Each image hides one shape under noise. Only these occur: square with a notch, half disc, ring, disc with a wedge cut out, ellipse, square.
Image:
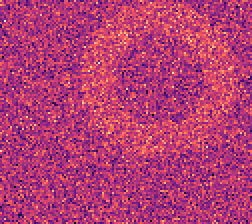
light ring
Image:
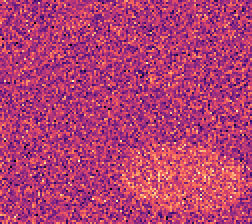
light ellipse
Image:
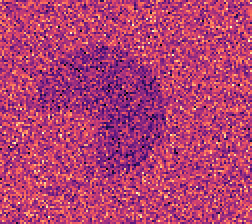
dark disc with a wedge cut out
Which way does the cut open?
down and left
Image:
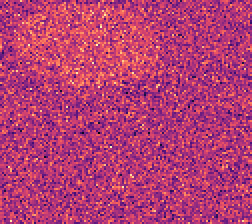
light ellipse
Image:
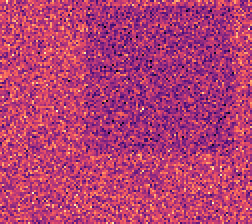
dark square
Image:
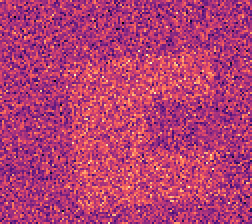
light square with a notch
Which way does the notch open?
right
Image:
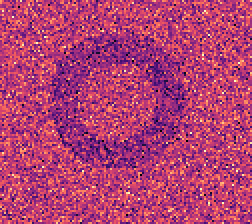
dark ring
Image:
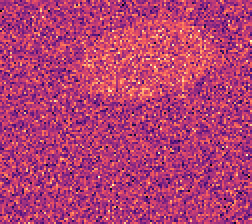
light ellipse
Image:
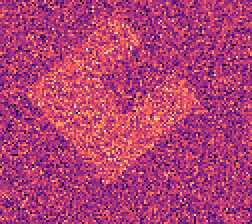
light square with a notch
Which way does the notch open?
up and right
